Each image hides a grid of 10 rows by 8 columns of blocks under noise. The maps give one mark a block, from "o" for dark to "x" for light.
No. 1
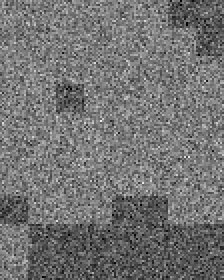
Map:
x x x x x x o o
x x x x x x x o
x x x x x x x x
x x o x x x x x
x x x x x x x x
x x x x x x x x
x x x x x x x x
o x x x o o x x
x o o o o o o o
x o o o o o o o
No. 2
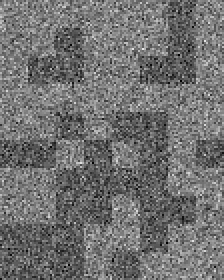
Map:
x x x x x x o x
x x o x x x o x
x o o x x o o x
x x x x x x x x
x x o x o o x x
o o x o x o x o
x x o o o o x x
x x o o x o o x
o o o x x o x x
o o o x o x x x
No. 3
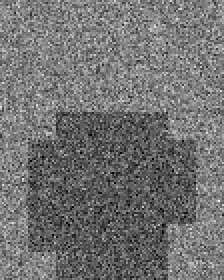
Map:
x x x x x x x x
x x x x x x x x
x x x x x x x x
x x x x x x x x
x x o o o o x x
x o o o o o o x
x o o o o o o x
x o o o o o o x
x o o o o o x x
x x o o o o x x
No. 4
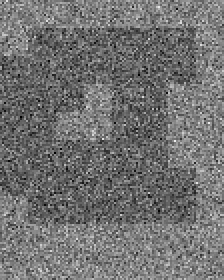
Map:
x x x x x x x x
x o o o o o o x
o o o o o o o x
o o o x o o x x
o o x x o o x x
o o o o o o x x
o o o o o o o x
x o o o o o o x
x x x x x x x x
x x x x x x x x
